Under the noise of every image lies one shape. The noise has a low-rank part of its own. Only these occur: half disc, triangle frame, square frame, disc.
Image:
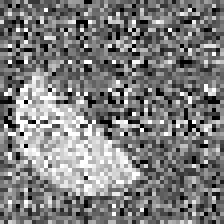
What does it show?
light half disc
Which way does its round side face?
down and left
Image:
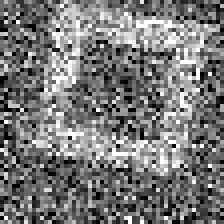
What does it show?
light square frame
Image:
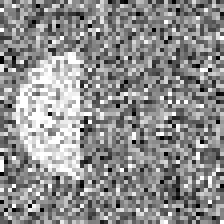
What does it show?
light half disc
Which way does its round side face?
left
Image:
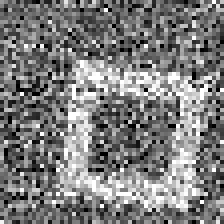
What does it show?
light square frame
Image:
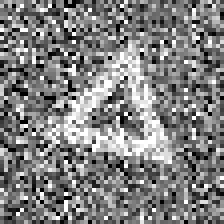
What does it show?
light triangle frame
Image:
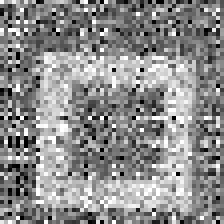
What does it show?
light square frame
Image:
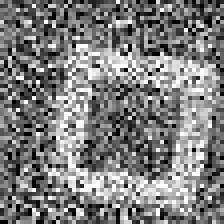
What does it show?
light square frame
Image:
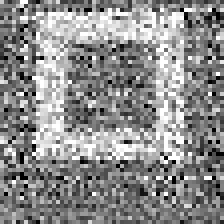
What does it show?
light square frame
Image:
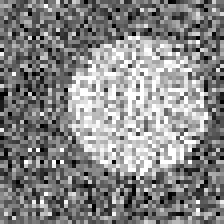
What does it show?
light disc
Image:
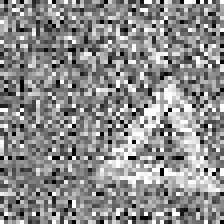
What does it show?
light triangle frame
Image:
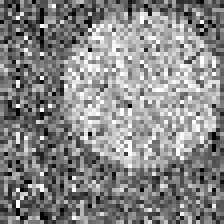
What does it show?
light disc
